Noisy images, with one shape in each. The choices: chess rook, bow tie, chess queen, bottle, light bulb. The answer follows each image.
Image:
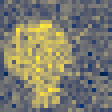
light bulb
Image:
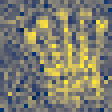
chess queen
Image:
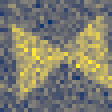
bow tie
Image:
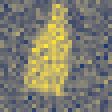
bottle
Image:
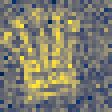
chess queen
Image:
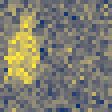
bottle
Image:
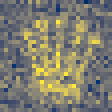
chess queen
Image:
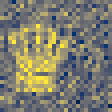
chess queen
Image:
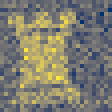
chess rook
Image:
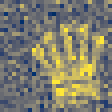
chess queen
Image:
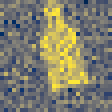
bottle
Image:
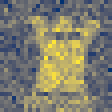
chess rook
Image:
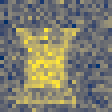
chess rook
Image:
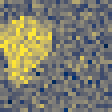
light bulb
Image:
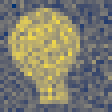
light bulb
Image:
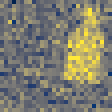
bottle
